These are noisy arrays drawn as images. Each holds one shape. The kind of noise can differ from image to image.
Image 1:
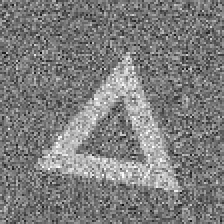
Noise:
low rank plus noise
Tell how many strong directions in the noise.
two
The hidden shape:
triangle frame
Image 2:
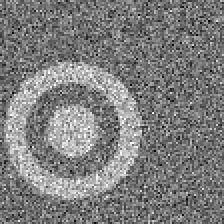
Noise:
independent entries
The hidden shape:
bullseye
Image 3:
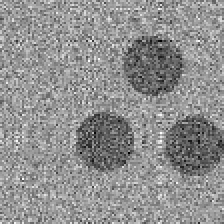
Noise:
low rank plus noise
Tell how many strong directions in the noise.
one
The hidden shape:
three dots
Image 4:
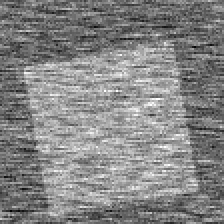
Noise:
streaked along the rows
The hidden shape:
square
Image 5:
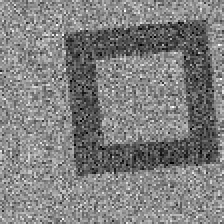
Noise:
low rank plus noise
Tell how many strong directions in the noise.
two
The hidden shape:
square frame
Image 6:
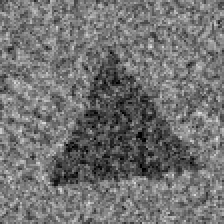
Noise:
blotchy
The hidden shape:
triangle
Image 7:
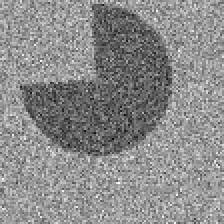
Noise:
independent entries
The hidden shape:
disc with a wedge cut out
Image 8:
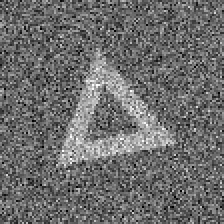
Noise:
independent entries
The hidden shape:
triangle frame
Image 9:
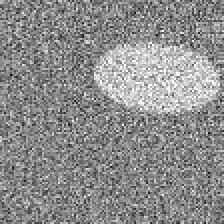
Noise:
low rank plus noise
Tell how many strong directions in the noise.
two
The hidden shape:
ellipse
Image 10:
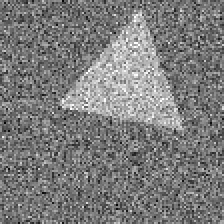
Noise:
low rank plus noise
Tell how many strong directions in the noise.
five to eight
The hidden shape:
triangle
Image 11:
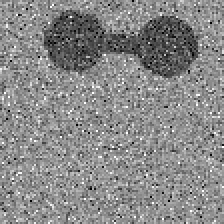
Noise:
heavy tails
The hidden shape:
dumbbell
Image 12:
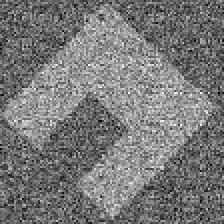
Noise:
low rank plus noise
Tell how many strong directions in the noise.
two
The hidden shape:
square with a notch
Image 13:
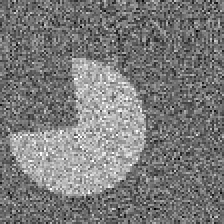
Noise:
low rank plus noise
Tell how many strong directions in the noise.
two
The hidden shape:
disc with a wedge cut out
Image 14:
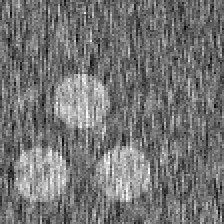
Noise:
streaked along the columns
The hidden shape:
three dots
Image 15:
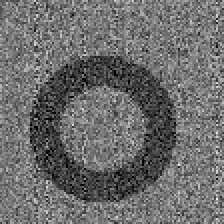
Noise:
columns of uneven size
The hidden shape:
ring
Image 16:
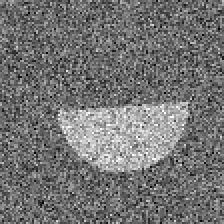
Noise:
independent entries
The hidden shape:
half disc
